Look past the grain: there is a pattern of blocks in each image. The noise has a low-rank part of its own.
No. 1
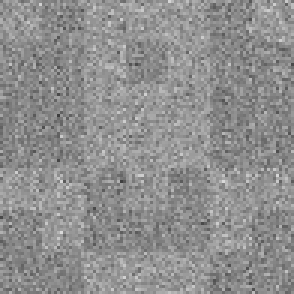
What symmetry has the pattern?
left and right mirror each other
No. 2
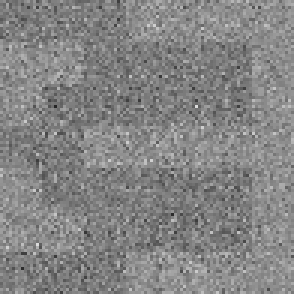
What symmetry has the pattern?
top and bottom mirror each other
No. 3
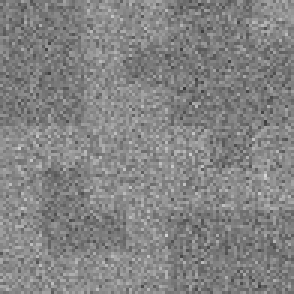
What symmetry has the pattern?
mirrored about the diagonal from the bottom left
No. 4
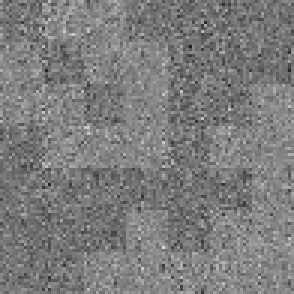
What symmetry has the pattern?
mirrored about the diagonal from the top left
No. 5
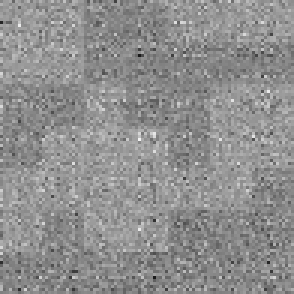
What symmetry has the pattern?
no symmetry
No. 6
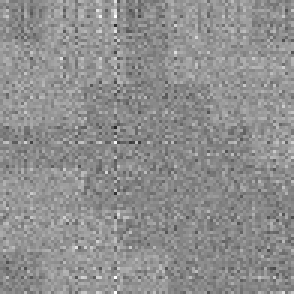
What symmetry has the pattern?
mirrored about the diagonal from the top left
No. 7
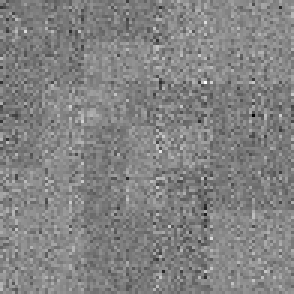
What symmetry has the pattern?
mirrored about the diagonal from the top left
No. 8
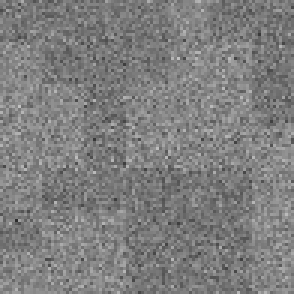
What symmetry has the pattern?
no symmetry
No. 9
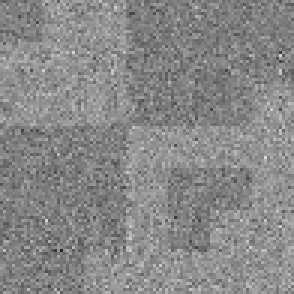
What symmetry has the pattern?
mirrored about the diagonal from the top left
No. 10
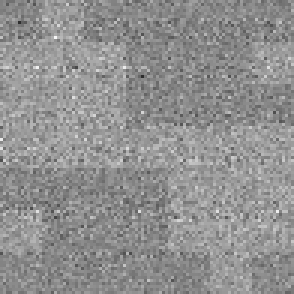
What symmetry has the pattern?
the same after a half turn
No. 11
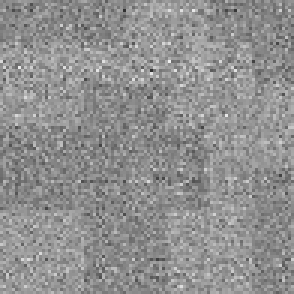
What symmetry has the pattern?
mirrored about the diagonal from the bottom left
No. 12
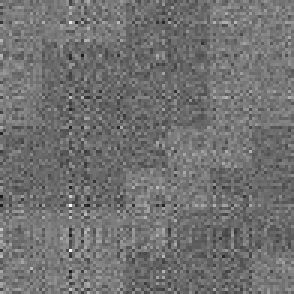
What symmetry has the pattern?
mirrored about the diagonal from the top left
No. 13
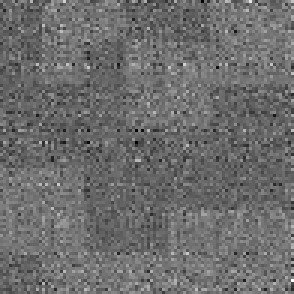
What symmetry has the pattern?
no symmetry
